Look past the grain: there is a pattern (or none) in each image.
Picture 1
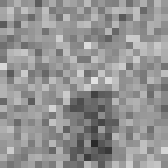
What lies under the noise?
one block
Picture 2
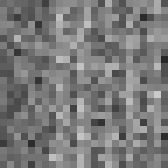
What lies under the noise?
bands of columns
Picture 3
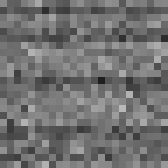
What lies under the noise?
bands of rows
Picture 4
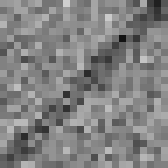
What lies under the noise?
a diagonal band
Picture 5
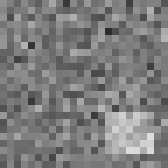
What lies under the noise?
one block
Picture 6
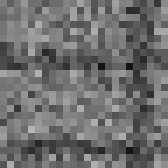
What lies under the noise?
bands of rows crossing bands of columns
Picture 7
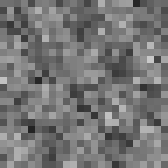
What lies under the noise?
a checkerboard
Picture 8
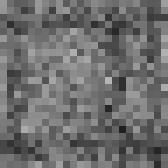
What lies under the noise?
bands of rows crossing bands of columns
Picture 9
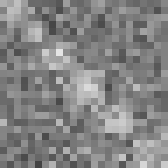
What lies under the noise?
blocks along the diagonal
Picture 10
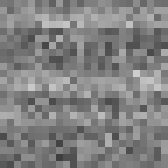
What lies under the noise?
bands of rows
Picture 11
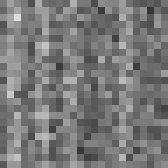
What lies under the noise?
bands of columns
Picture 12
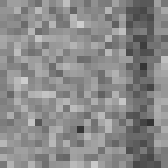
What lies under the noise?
one band of columns
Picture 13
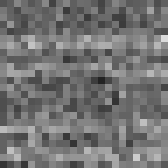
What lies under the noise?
bands of rows
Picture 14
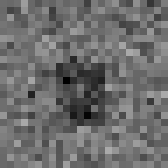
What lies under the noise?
one block
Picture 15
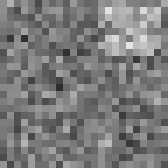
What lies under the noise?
one block
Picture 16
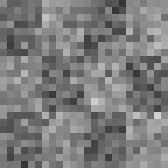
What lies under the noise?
a checkerboard
